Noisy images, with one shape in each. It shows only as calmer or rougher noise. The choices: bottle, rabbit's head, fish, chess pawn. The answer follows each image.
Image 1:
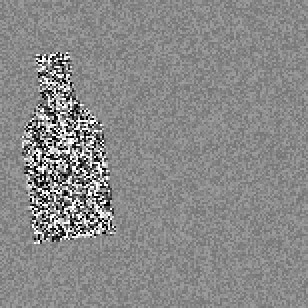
rough bottle
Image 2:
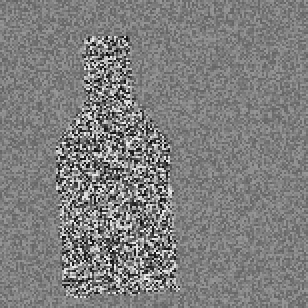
rough bottle
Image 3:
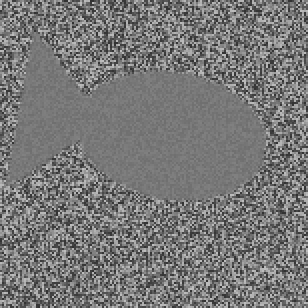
calm fish
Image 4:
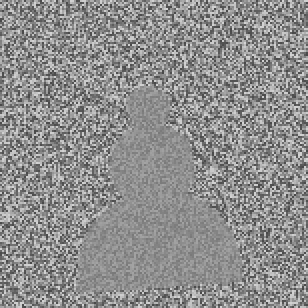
calm chess pawn
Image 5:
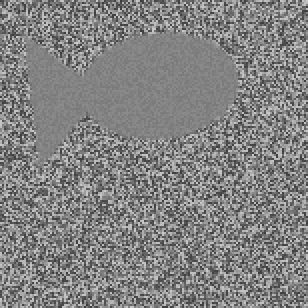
calm fish
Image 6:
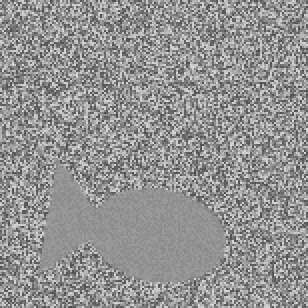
calm fish
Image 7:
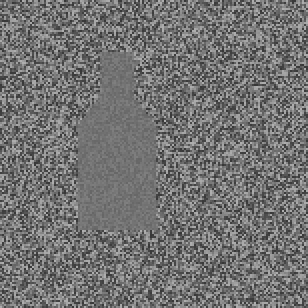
calm bottle
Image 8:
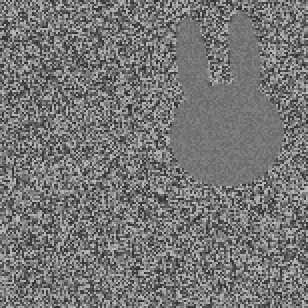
calm rabbit's head
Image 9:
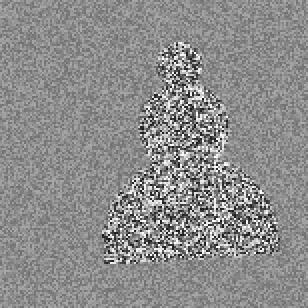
rough chess pawn
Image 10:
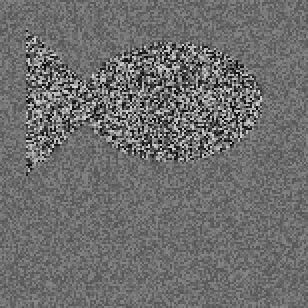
rough fish
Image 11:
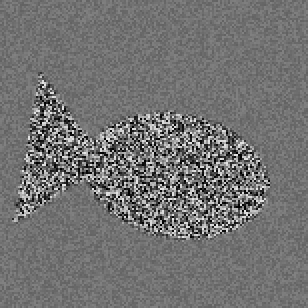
rough fish
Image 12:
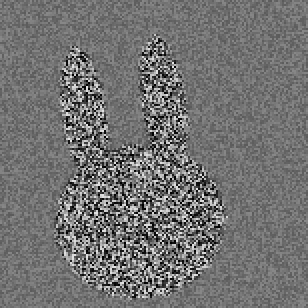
rough rabbit's head
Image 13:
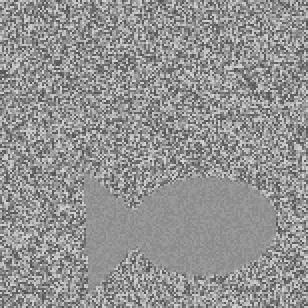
calm fish
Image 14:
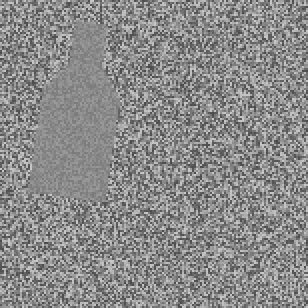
calm bottle
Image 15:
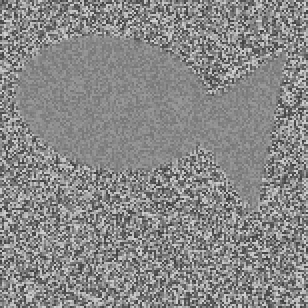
calm fish
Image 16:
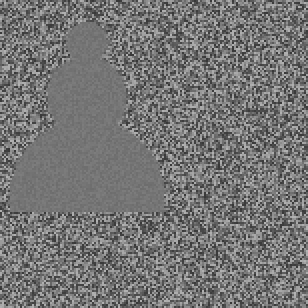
calm chess pawn
